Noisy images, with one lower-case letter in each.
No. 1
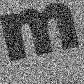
m
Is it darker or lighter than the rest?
darker
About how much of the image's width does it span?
nearly all
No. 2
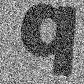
q
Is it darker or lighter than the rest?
darker
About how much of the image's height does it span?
nearly all
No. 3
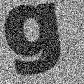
g
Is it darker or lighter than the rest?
darker
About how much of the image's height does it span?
nearly all
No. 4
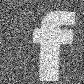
f
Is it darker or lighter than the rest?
lighter
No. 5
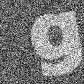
g
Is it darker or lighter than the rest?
lighter
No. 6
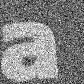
a
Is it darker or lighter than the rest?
lighter
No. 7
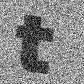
t
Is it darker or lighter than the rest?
darker
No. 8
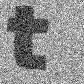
t
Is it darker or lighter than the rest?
darker
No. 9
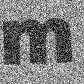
m
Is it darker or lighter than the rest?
darker
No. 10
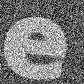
e
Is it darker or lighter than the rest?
lighter
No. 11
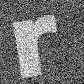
r
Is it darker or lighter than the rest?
lighter
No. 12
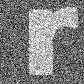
r
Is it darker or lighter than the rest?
lighter
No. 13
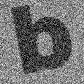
b
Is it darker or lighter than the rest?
darker
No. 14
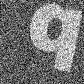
q
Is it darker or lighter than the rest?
lighter
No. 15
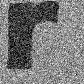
r
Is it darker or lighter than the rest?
darker
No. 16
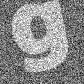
g
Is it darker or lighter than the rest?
lighter
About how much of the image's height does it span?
nearly all
